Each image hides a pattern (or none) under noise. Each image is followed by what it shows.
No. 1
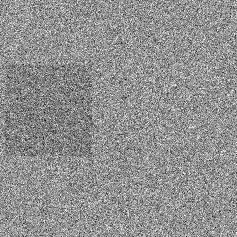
one block
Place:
middle left
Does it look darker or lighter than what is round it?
darker
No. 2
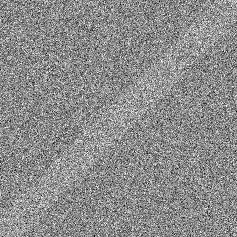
a diagonal band
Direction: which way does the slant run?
bottom left to top right
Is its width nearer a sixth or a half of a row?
a sixth
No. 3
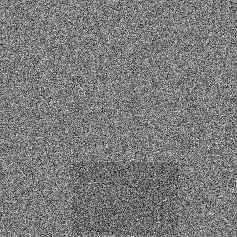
one block
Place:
bottom middle
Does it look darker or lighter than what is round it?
darker
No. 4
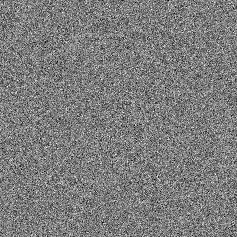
only noise
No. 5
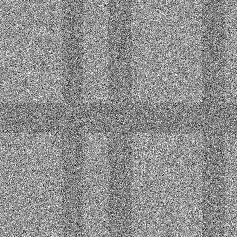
bands of rows crossing bands of columns
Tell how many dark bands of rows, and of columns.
1 and 3
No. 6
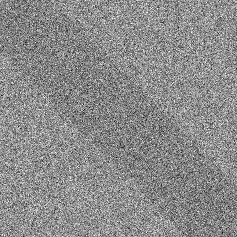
a diagonal band
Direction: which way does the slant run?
top left to bottom right
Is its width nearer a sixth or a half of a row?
a half
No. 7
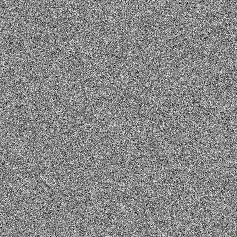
only noise
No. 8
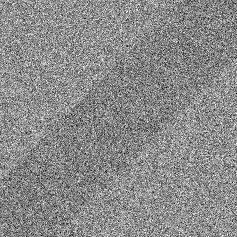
a diagonal band
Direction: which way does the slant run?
bottom left to top right
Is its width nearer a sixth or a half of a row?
a half
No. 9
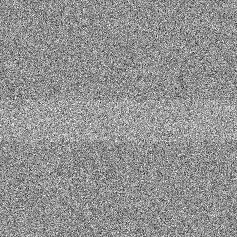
one band of rows
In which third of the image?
middle
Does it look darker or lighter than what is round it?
lighter
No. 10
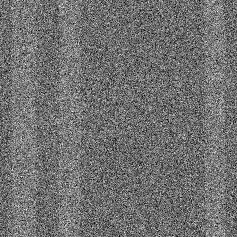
bands of columns
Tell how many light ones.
3
